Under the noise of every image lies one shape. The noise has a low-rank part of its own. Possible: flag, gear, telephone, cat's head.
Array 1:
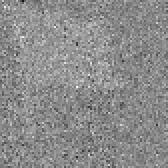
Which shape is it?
flag
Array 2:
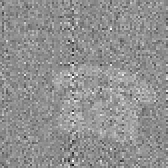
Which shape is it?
telephone
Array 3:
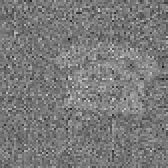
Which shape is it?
telephone
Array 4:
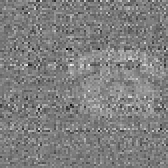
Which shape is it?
telephone
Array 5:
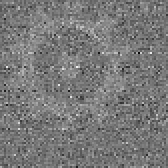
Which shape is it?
gear
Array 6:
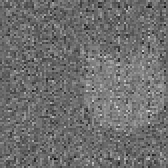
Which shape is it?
cat's head
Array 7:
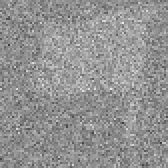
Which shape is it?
flag
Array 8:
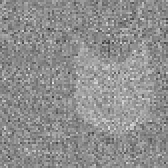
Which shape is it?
cat's head
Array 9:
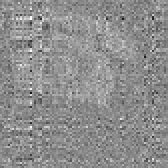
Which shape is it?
telephone
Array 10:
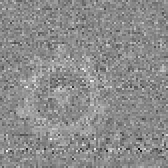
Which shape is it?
gear
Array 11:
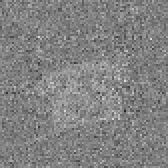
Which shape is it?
telephone
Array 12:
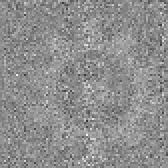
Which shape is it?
gear
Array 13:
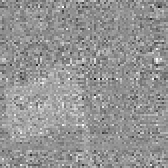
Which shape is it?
flag
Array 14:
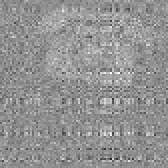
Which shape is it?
telephone
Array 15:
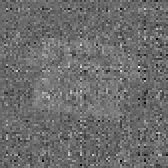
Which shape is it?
telephone
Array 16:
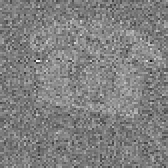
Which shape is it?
telephone
